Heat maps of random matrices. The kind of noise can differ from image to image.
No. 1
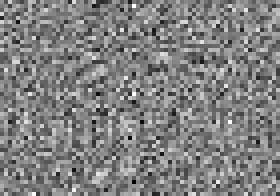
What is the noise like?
low rank plus noise
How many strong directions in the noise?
five to eight
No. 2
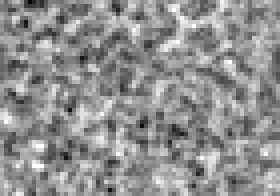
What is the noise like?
blotchy
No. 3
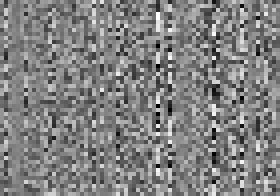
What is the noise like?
columns of uneven size
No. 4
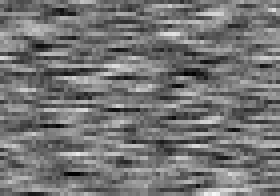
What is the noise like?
streaked along the rows
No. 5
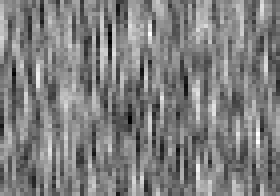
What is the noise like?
streaked along the columns
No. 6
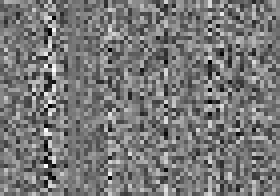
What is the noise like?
columns of uneven size
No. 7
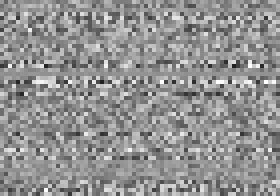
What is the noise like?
rows of uneven size
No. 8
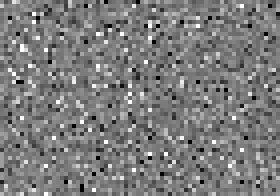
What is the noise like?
heavy tails
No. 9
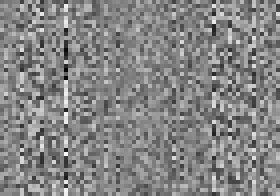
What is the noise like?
columns of uneven size
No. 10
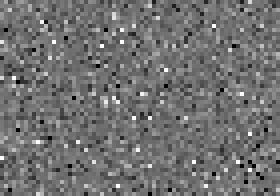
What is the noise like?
heavy tails
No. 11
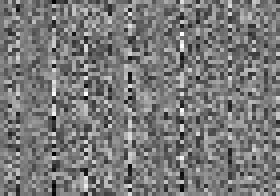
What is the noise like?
columns of uneven size
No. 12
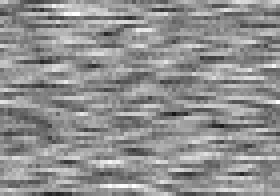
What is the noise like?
streaked along the rows
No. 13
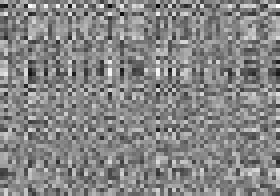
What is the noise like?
low rank plus noise
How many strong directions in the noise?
one
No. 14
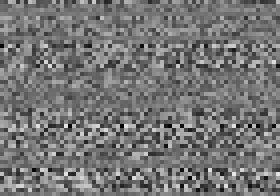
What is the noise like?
rows of uneven size
